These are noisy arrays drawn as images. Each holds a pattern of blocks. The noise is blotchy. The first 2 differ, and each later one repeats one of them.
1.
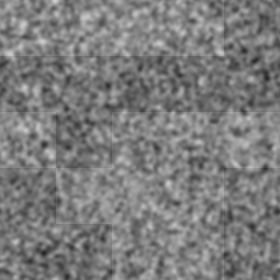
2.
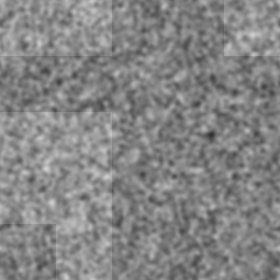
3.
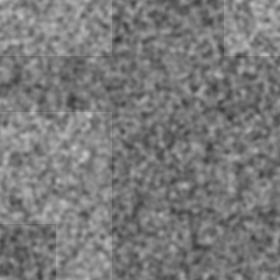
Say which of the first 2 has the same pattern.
2
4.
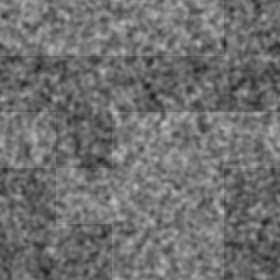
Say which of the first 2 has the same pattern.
1
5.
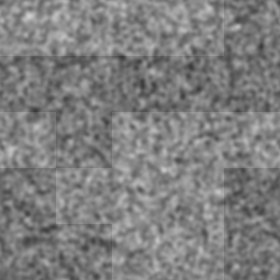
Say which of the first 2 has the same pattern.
1
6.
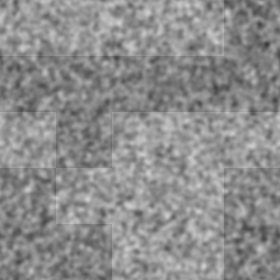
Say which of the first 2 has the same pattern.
1
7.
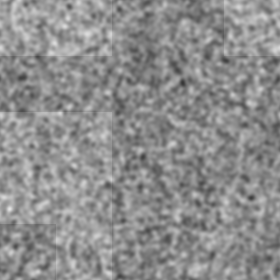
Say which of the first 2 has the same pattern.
2
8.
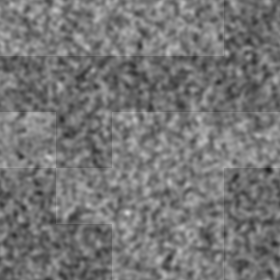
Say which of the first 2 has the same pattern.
1
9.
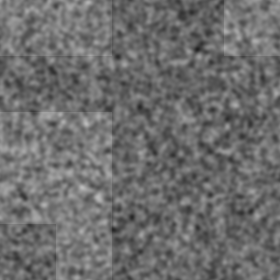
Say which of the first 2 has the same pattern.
2
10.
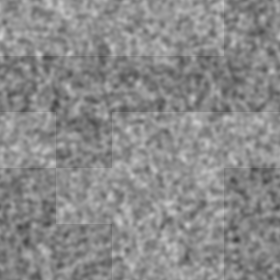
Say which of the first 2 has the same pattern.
1
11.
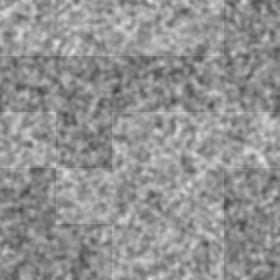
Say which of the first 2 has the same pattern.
1
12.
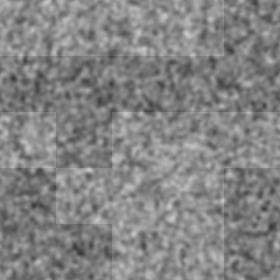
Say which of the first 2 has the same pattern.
1
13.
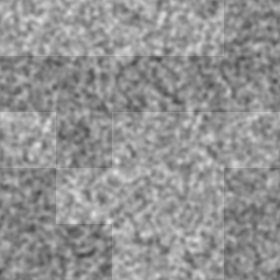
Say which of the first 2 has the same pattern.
1
